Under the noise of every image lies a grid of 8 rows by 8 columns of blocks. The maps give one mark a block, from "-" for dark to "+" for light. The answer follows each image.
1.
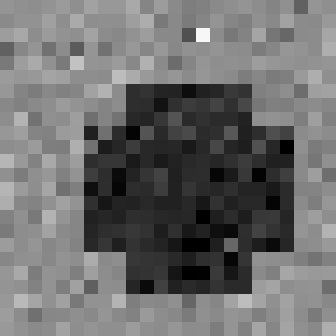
+ + + + + + + +
+ + + + + + + +
+ + + - - - + +
+ + - - - - - +
+ + - - - - - +
+ + - - - - - +
+ + + - - - + +
+ + + + + + + +
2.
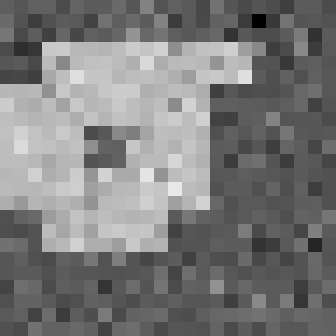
- - - - - - - -
- + + + + + - -
+ + + + + - - -
+ + - + + - - -
+ + + + + - - -
- + + + - - - -
- - - - - - - -
- - - - - - - -
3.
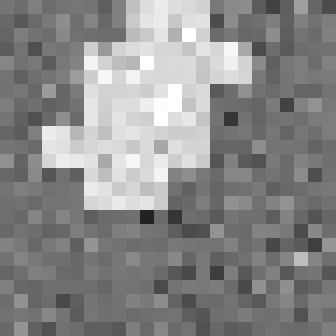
- - - + + - - -
- - + + + + - -
- - + + + - - -
- + + + + - - -
- - + + - - - -
- - - - - - - -
- - - - - - - -
- - - - - - - -
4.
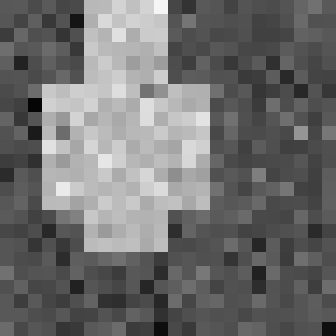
- - + + - - - -
- - + + - - - -
- + + + + - - -
- + + + + - - -
- + + + + - - -
- - + + - - - -
- - - - - - - -
- - - - - - - -
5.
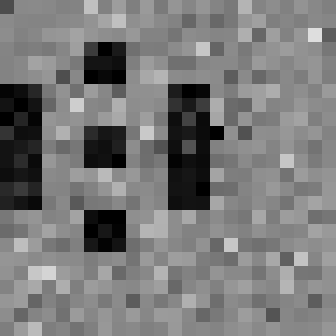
+ + + + + + + +
+ + - + + + + +
- + + + - + + +
- + - + - + + +
- + + + - + + +
+ + - + + + + +
+ + + + + + + +
+ + + + + + + +
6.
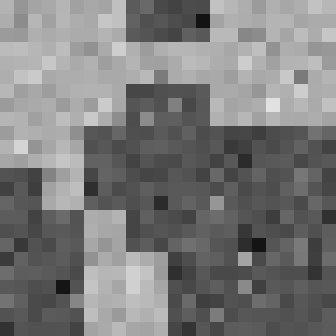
+ + + - - + + +
+ + + + + + + +
+ + + - - + + +
+ + - - - - - -
- + - - - - - -
- - + - - - - -
- - + + - - - -
- - + + - - - -
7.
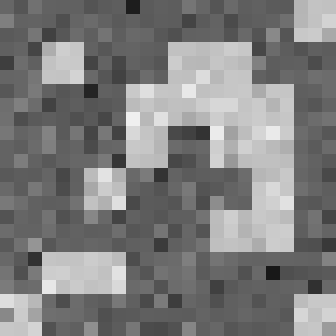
- - - - - - - +
- + - - + + - -
- - - + + + + -
- - - + - + + -
- - + - - - + -
- - - - - + + -
- + + - - - - -
+ - - - - - - +
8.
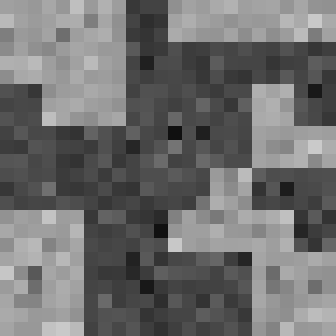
+ + + - + + + +
+ + + - - - - -
- + + - - - + -
- - - - - - + +
- - - - - + - -
+ + - - + + + -
+ + - - - - + +
+ + - - - - + +
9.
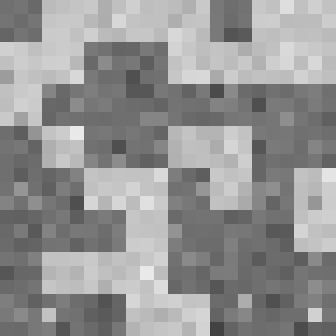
- + + + + - + +
+ + - - + + + +
+ - - - - - - -
- + - - + + - -
- - + + - + - +
- - - + - - - +
- + + + - - - -
- - - + + - - -
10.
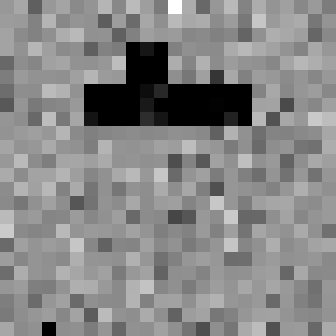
+ + + + + + + +
+ + + - + + + +
+ + - - - - + +
+ + + + + + + +
+ + + + + + + +
+ + + + + + + +
+ + + + + + + +
+ + + + + + + +
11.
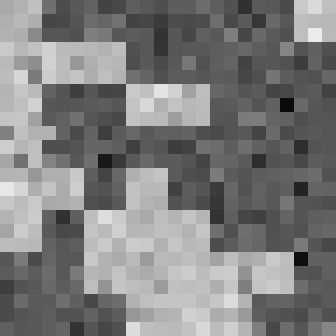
+ - - - - - - +
+ + + - - - - -
+ - - + + - - -
+ - - - - - - -
+ + - + - - - -
+ - + + + - - -
- - + + + + + -
- - - + + + - -
